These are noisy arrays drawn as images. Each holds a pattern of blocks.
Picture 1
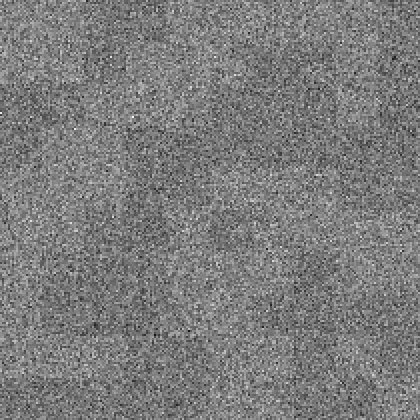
mirrored about the diagonal from the top left
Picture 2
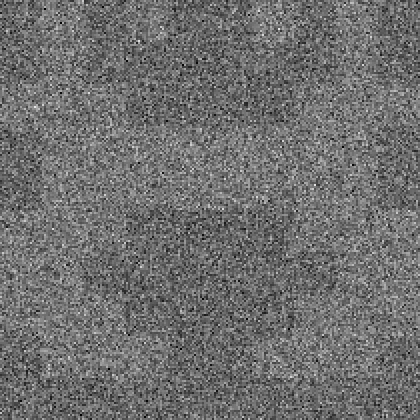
left and right mirror each other
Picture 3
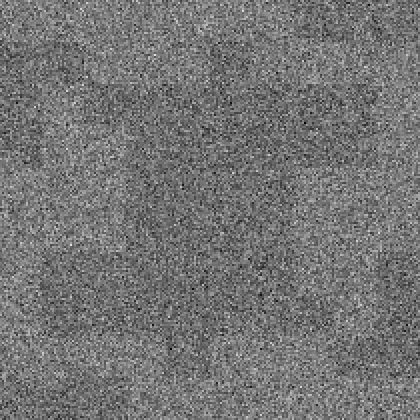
the same after a half turn
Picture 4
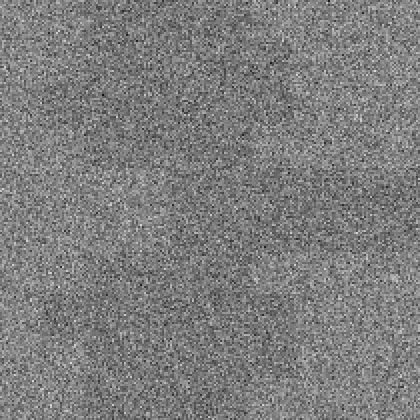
top and bottom mirror each other
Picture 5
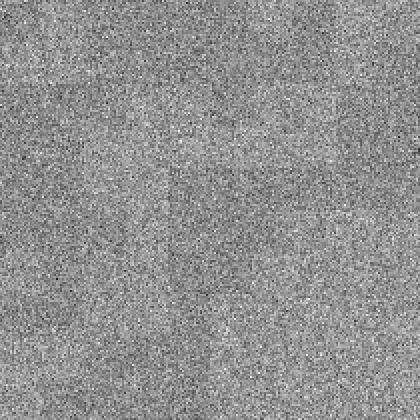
mirrored about the diagonal from the top left
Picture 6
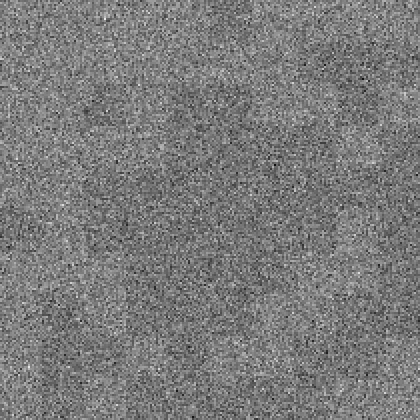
mirrored about the diagonal from the top left
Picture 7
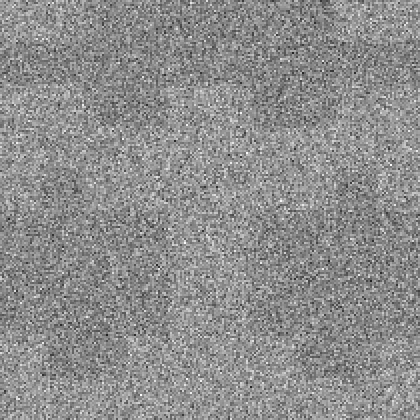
left and right mirror each other
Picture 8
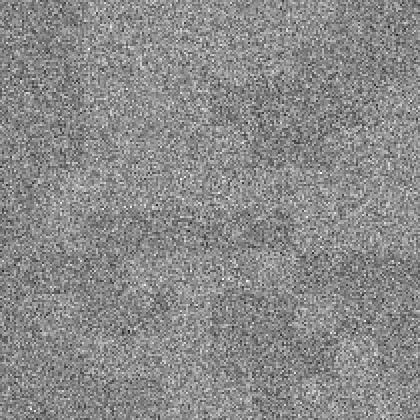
no symmetry
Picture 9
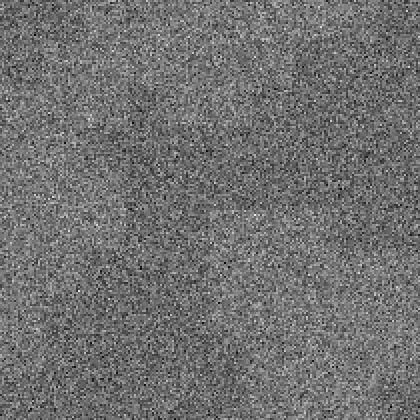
mirrored about the diagonal from the top left
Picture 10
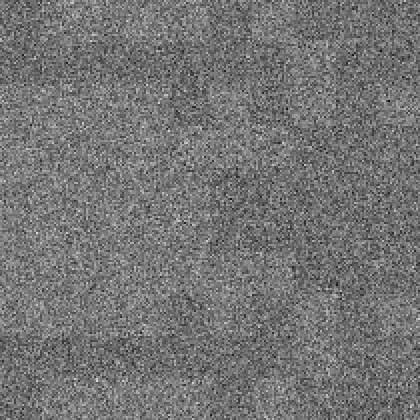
top and bottom mirror each other
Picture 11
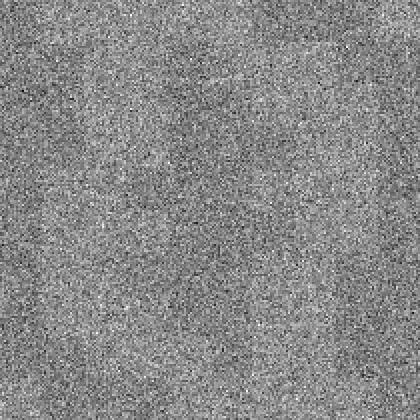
the same after a half turn
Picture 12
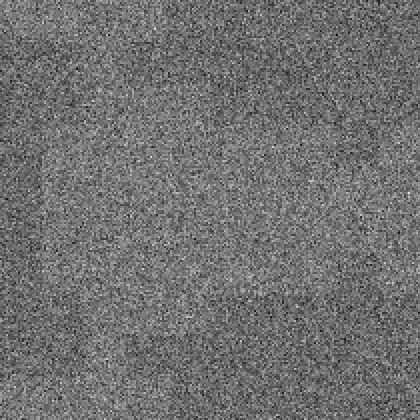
top and bottom mirror each other
